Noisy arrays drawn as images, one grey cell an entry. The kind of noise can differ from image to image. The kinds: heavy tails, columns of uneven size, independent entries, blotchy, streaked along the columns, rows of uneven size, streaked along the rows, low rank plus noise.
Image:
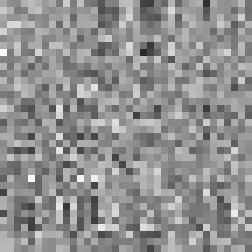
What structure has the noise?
low rank plus noise
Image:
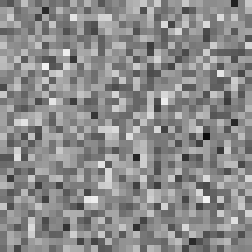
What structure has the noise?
independent entries
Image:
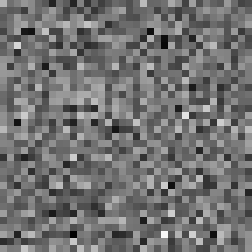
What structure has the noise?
low rank plus noise
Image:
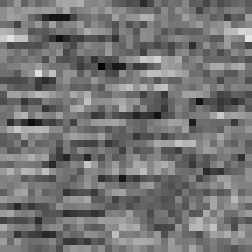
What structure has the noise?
streaked along the rows
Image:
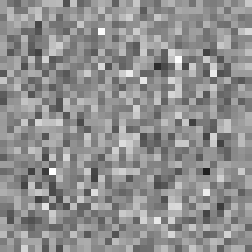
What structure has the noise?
low rank plus noise
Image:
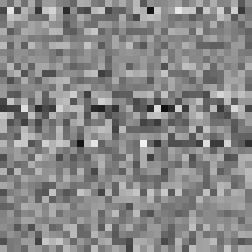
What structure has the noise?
rows of uneven size
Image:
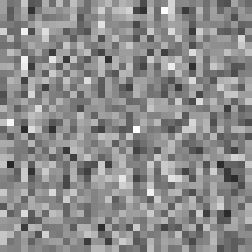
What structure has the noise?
low rank plus noise
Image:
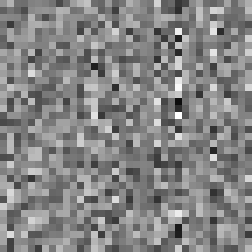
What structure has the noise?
columns of uneven size
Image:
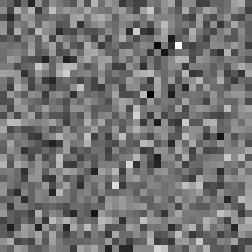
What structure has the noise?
independent entries
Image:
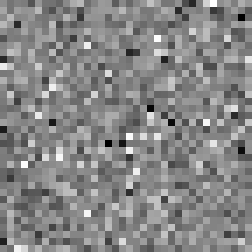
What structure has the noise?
heavy tails
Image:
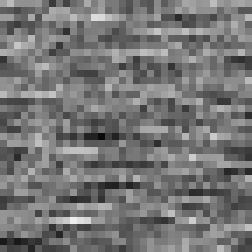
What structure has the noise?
streaked along the rows
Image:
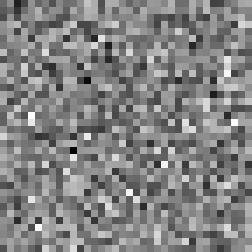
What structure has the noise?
independent entries
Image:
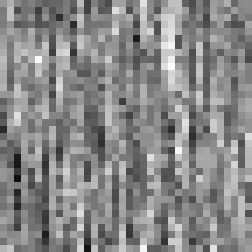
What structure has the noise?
streaked along the columns
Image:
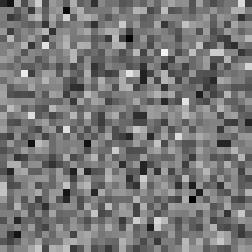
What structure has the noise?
independent entries
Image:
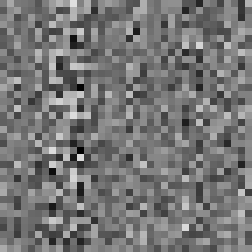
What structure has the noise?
columns of uneven size
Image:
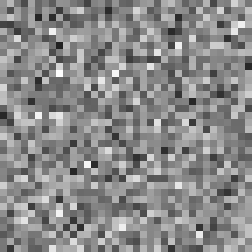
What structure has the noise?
independent entries
